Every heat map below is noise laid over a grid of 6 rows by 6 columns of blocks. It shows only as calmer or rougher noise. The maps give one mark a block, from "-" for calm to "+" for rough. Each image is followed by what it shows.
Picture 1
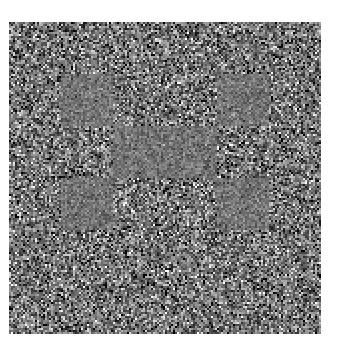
+ + + + + +
+ - + + - +
+ + - - + +
+ - + + - +
+ + + + + +
+ + + + + +
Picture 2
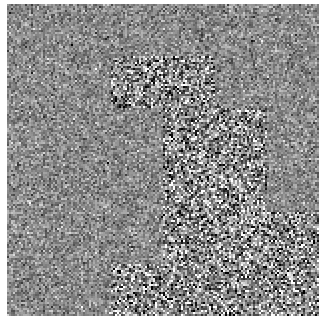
- - - - - -
- - + + - -
- - - + + -
- - - + + -
- - - + + +
- - + + + +
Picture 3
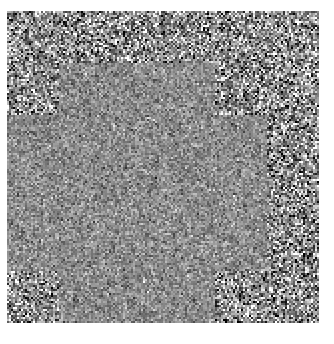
+ + + + + +
+ - - - + +
- - - - - +
- - - - - +
- - - - - +
+ - - - + +
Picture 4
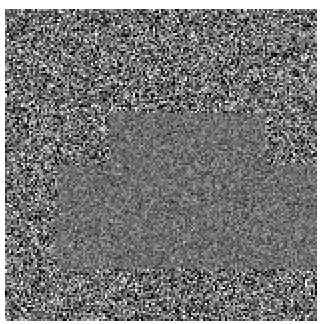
+ + + + + +
+ + + + + +
+ + - - - +
+ - - - - -
+ - - - - -
+ + + + + +
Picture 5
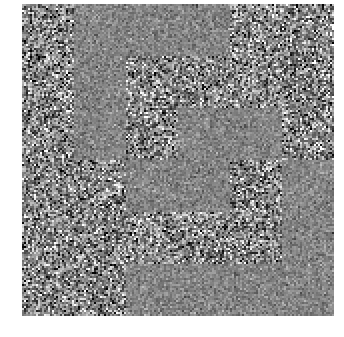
+ - - - + +
+ - + + + +
+ - + - - +
+ + - - + -
+ + + + + -
+ + - - - -
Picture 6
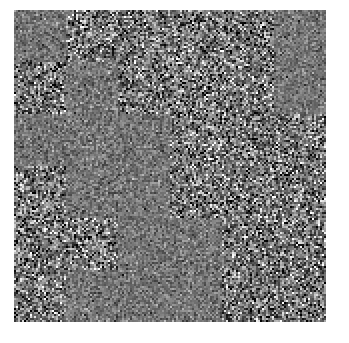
- + + + + -
+ - + + + -
- - - + + +
+ - - + + +
+ + - - + +
+ - - - + +
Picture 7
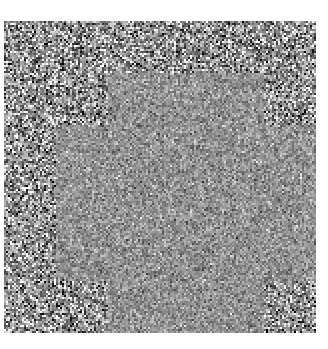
+ + + + + +
+ + - - - +
+ - - - - -
+ - - - - -
+ - - - - -
+ + - - - +
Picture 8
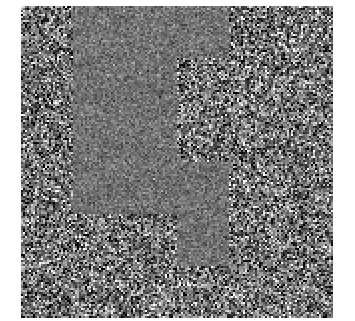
+ - - - + +
+ - - + + +
+ - - + + +
+ - - - + +
+ + + - + +
+ + + + + +
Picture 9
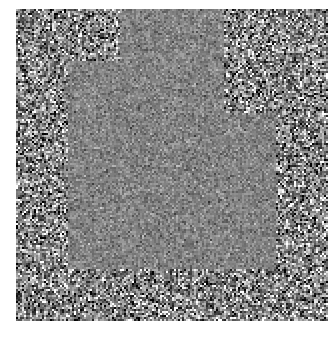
+ + - - + +
+ - - - + +
+ - - - - +
+ - - - - +
+ - - - - +
+ + + + + +
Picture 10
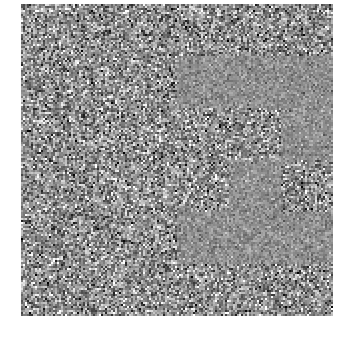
+ + + + + +
+ + + - - -
+ + + + + -
+ + + + - +
+ + + - - -
+ + + + + +
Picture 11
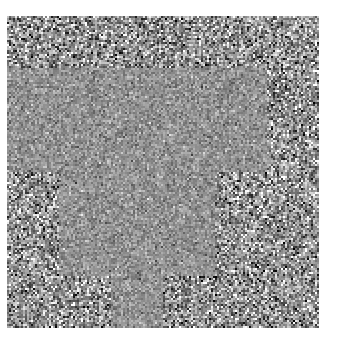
+ + + + + +
- - - - - +
- - - - - +
+ - - - + +
+ - - - + +
+ + - + + +
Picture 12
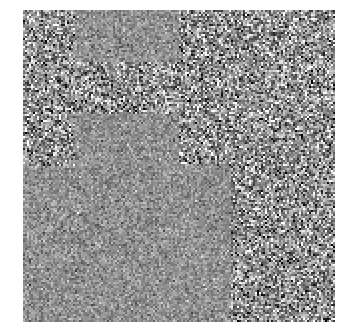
+ - - + + +
+ + + + + +
+ - - + + +
- - - - + +
- - - - + +
- - - - + +
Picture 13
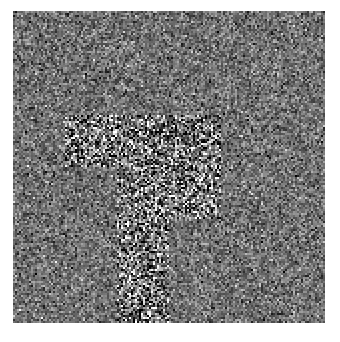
- - - - - -
- - - - - -
- + + + - -
- - + + - -
- - + - - -
- - + - - -
